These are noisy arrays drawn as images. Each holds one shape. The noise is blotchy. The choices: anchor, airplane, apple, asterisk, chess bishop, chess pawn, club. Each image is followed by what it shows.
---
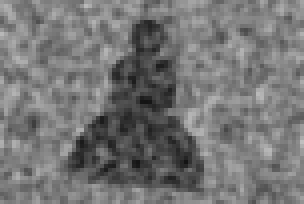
dark chess pawn
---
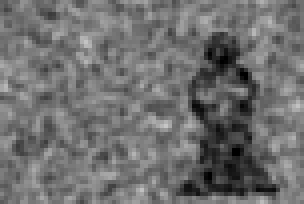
dark chess bishop
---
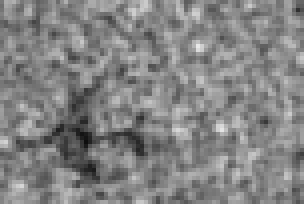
dark airplane
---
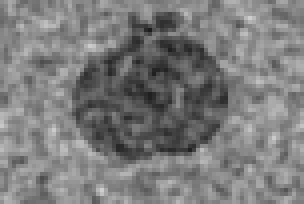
dark apple
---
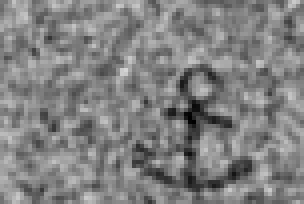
dark anchor
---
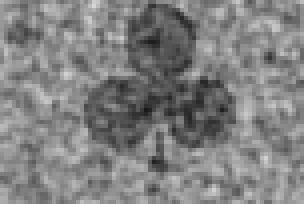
dark club
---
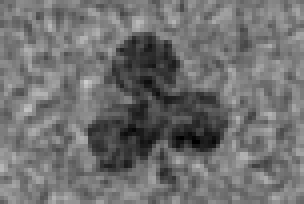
dark club
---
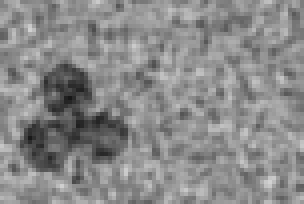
dark club
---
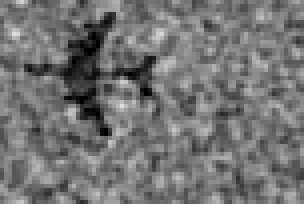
dark airplane
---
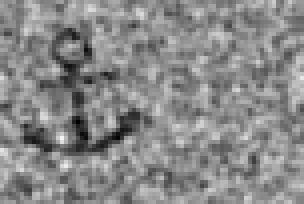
dark anchor
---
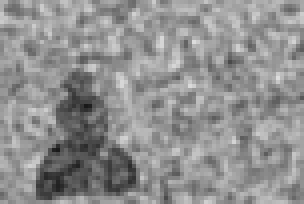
dark chess pawn
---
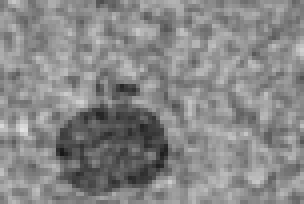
dark apple
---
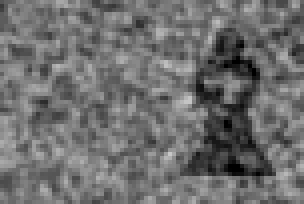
dark chess bishop
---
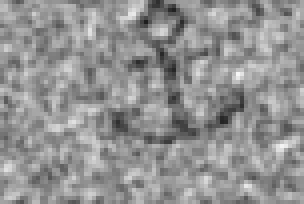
dark anchor
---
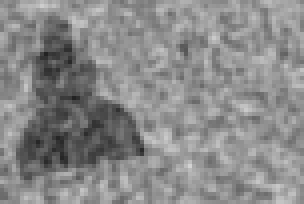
dark chess pawn
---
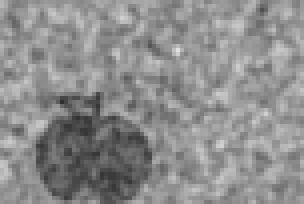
dark apple
